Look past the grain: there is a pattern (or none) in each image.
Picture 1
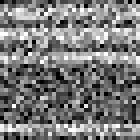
bands of rows
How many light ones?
4
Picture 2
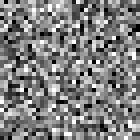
only noise
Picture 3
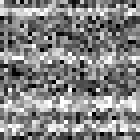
bands of rows
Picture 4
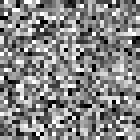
only noise
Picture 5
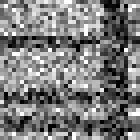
bands of rows crossing bands of columns
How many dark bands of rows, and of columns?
3 and 1
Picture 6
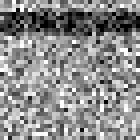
one band of rows
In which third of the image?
top
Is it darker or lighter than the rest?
darker
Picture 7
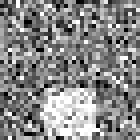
one block
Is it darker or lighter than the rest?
lighter
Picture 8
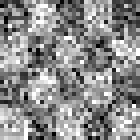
a checkerboard
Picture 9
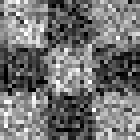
a checkerboard
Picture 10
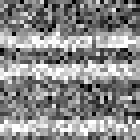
bands of rows
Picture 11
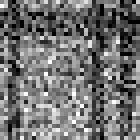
bands of rows crossing bands of columns
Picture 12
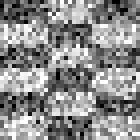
a checkerboard
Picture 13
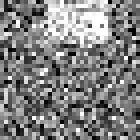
one block
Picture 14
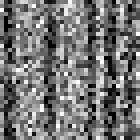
bands of columns
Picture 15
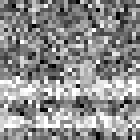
bands of rows
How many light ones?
2
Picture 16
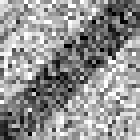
a diagonal band
